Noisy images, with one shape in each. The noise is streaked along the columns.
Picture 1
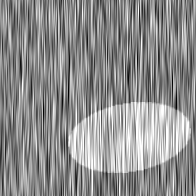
ellipse
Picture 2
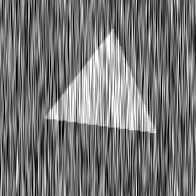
triangle
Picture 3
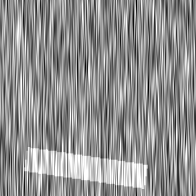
bar
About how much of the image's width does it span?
two thirds
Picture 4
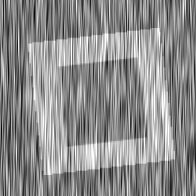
square frame
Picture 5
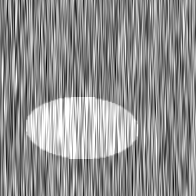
ellipse
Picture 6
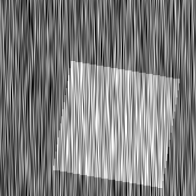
square
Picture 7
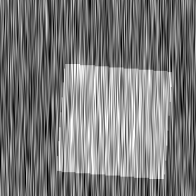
square
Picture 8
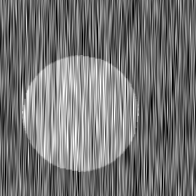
disc
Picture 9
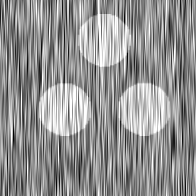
three dots
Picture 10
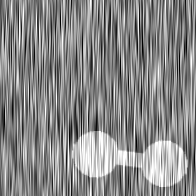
dumbbell
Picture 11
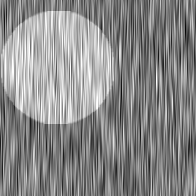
disc
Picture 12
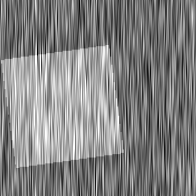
square
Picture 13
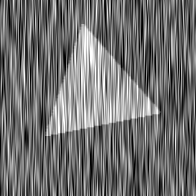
triangle
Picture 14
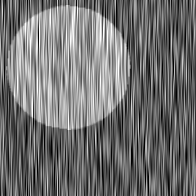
disc
